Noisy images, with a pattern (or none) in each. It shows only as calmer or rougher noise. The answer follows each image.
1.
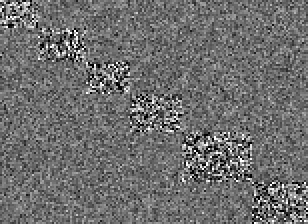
blocks along the diagonal
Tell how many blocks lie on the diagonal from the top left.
6
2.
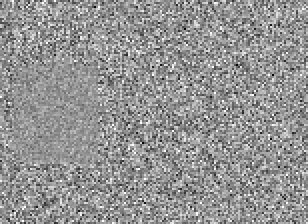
one block
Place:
middle left
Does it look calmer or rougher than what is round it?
calmer
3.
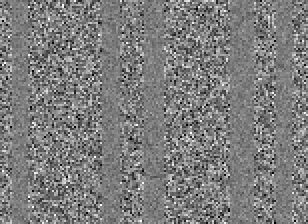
bands of columns
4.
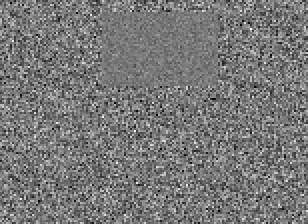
one block
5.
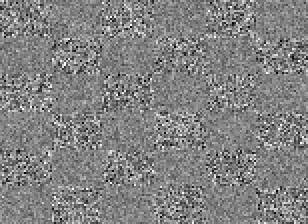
a checkerboard
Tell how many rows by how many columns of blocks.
6 by 6
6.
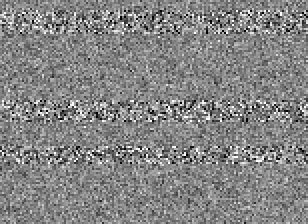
bands of rows
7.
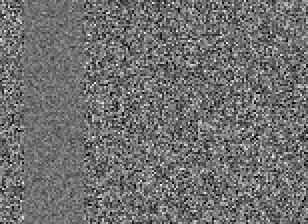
one band of columns
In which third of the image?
left
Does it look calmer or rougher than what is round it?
calmer
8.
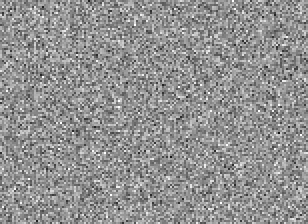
only noise
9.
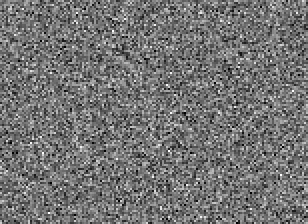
only noise
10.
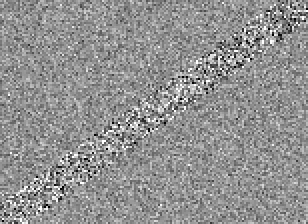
a diagonal band
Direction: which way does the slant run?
bottom left to top right
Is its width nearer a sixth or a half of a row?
a sixth
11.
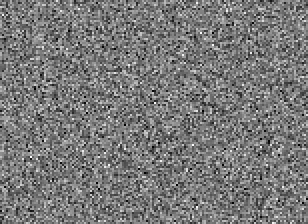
only noise
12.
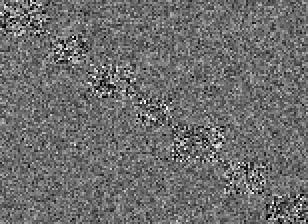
blocks along the diagonal
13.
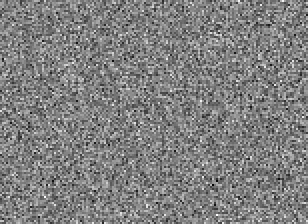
only noise
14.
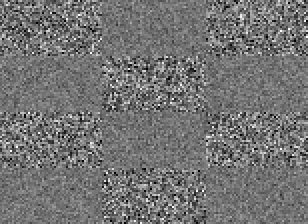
a checkerboard
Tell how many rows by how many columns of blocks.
4 by 3
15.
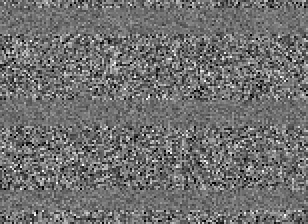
bands of rows
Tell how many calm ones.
3
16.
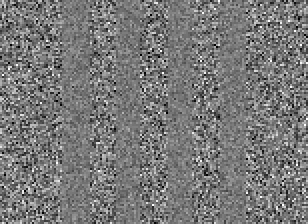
bands of columns
